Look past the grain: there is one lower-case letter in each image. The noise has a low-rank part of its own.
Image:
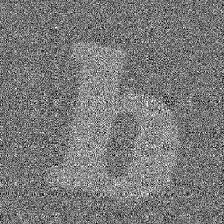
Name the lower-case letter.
b
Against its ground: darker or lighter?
lighter
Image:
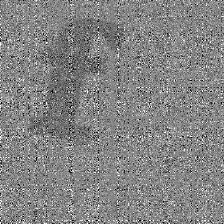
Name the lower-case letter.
f
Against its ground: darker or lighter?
darker
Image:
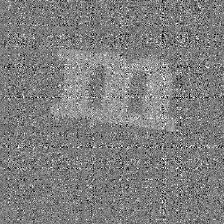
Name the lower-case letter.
m
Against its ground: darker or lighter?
lighter
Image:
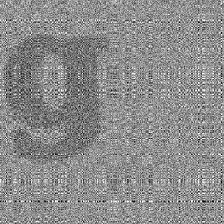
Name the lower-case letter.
g
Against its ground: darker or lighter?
darker
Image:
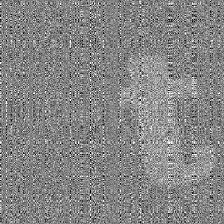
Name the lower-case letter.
t
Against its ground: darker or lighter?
lighter
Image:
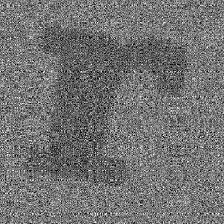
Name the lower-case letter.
r
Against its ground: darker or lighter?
darker
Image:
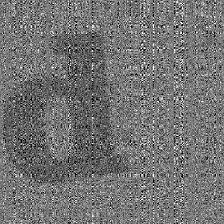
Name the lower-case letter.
d
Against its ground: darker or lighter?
darker
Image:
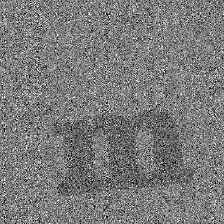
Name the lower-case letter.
m
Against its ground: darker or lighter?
darker
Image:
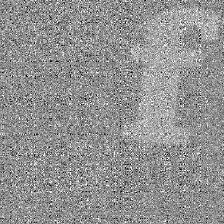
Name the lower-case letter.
f
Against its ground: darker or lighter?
lighter
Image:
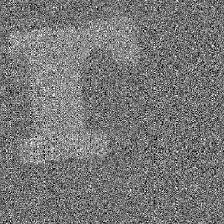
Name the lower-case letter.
r
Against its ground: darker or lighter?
lighter
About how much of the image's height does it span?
two thirds
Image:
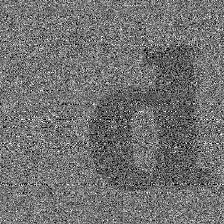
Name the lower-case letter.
d
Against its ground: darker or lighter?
darker
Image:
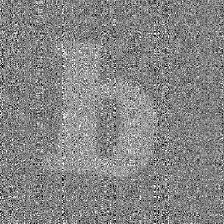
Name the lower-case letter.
b
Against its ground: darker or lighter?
lighter
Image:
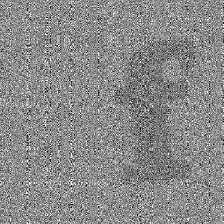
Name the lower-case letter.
f
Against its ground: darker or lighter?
darker
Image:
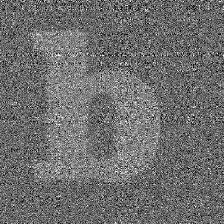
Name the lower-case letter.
b
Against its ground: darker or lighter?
lighter
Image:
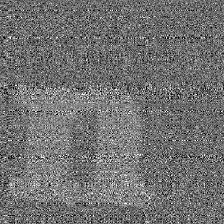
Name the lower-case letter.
n
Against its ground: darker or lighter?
lighter
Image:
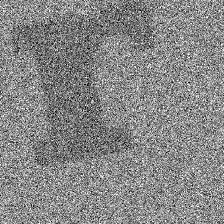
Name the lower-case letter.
r
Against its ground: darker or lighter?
darker
